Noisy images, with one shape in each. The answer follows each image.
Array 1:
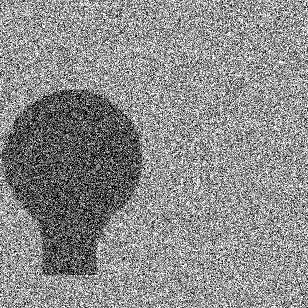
light bulb
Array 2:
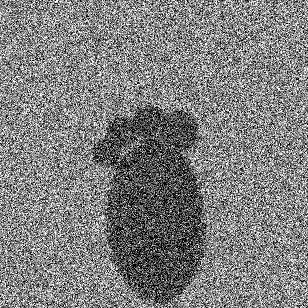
footprint
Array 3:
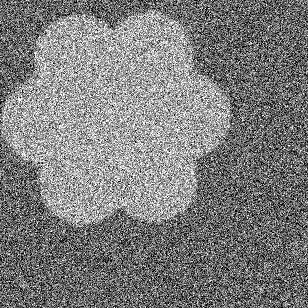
flower
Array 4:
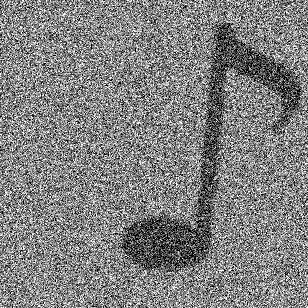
musical note
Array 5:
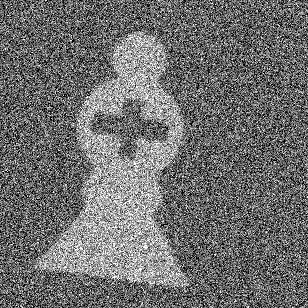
chess bishop
